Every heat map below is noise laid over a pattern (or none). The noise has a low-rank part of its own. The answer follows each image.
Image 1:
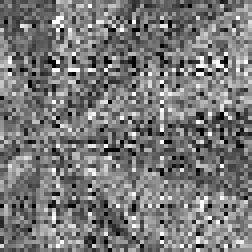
spokes from one point
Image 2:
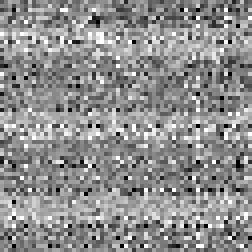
horizontal stripes
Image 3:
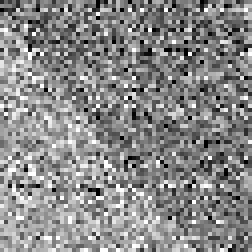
a sharp edge
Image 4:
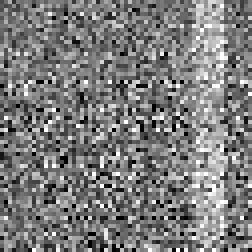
one vertical stripe
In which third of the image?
right
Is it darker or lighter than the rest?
lighter
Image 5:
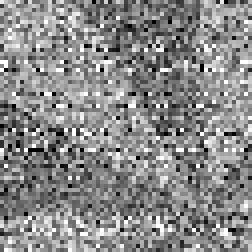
spokes from one point
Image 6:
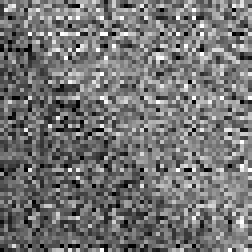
a sharp edge
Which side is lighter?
top right
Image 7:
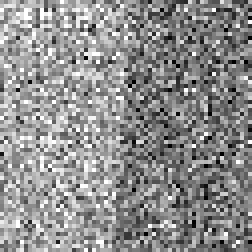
a sharp edge
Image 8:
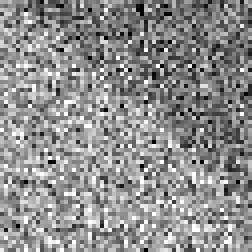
a sharp edge
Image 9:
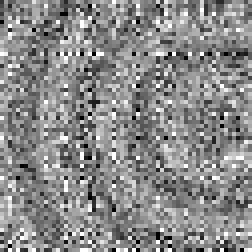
rings round one point
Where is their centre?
middle right
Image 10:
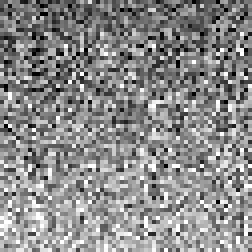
a smooth slope
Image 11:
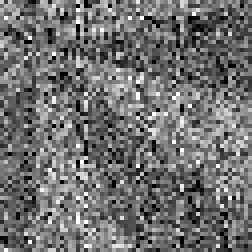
spokes from one point
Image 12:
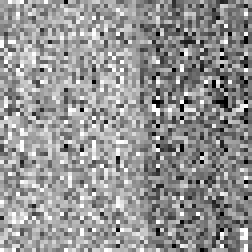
a sharp edge
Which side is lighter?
left
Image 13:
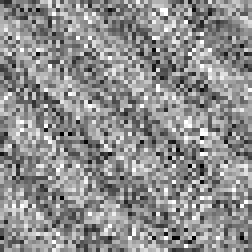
diagonal stripes
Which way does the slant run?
top left to bottom right
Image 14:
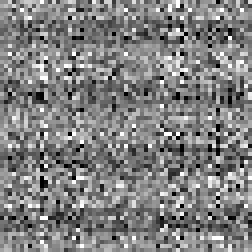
horizontal stripes
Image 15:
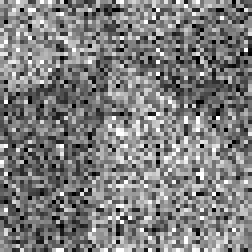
spokes from one point
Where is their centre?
top middle
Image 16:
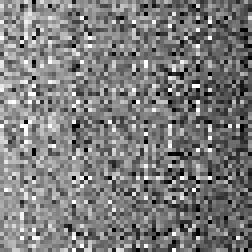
a smooth slope
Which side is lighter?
left
